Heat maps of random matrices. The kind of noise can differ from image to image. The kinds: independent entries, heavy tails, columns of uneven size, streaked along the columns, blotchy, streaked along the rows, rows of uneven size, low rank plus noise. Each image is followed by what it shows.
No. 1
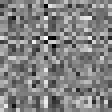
low rank plus noise
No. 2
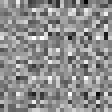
low rank plus noise
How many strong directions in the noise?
two
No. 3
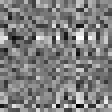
low rank plus noise
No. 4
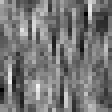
streaked along the columns
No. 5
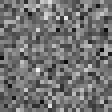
independent entries
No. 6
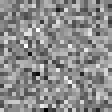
independent entries
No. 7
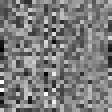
columns of uneven size
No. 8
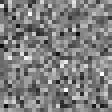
independent entries
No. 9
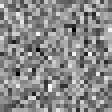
independent entries
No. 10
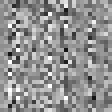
columns of uneven size
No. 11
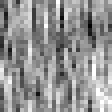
streaked along the columns
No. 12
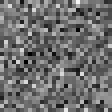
independent entries
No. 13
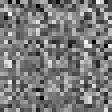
low rank plus noise
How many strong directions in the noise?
three or four
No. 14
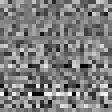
rows of uneven size
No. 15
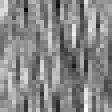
streaked along the columns
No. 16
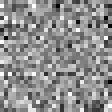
low rank plus noise
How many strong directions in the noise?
five to eight
